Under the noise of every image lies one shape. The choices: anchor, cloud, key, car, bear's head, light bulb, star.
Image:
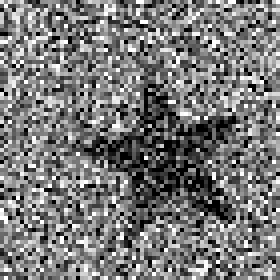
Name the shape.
star
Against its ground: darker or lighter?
darker
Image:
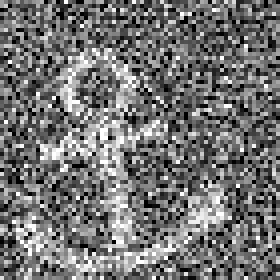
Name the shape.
anchor
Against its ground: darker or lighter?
lighter
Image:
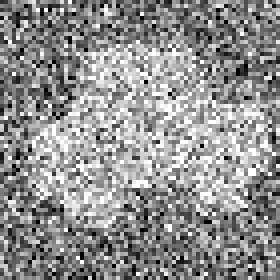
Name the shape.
car
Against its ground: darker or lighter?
lighter
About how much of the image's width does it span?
nearly all
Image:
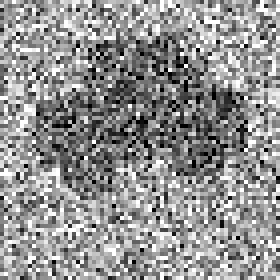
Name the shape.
car
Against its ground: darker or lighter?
darker
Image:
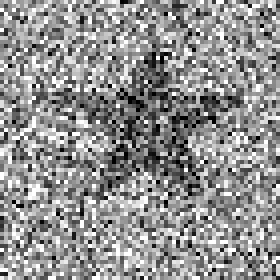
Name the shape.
star
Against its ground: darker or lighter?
darker
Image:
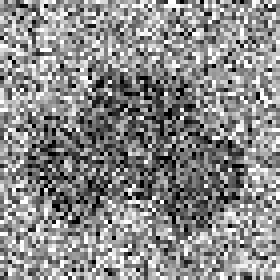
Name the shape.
car
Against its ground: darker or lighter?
darker
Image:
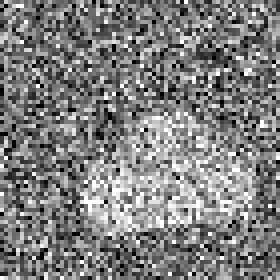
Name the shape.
cloud
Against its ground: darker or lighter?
lighter
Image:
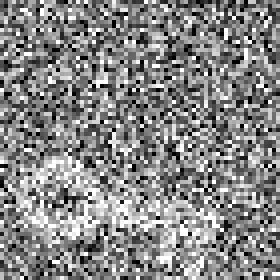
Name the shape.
key
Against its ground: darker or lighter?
lighter
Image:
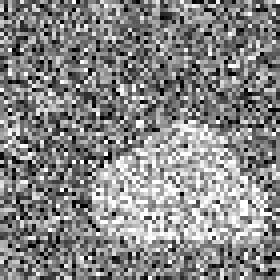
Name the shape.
cloud
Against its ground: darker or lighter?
lighter
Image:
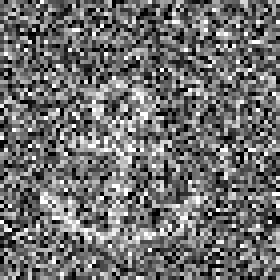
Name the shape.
anchor
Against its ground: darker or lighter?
lighter
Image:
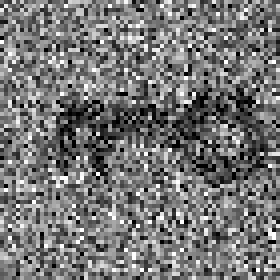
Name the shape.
key
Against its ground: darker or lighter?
darker
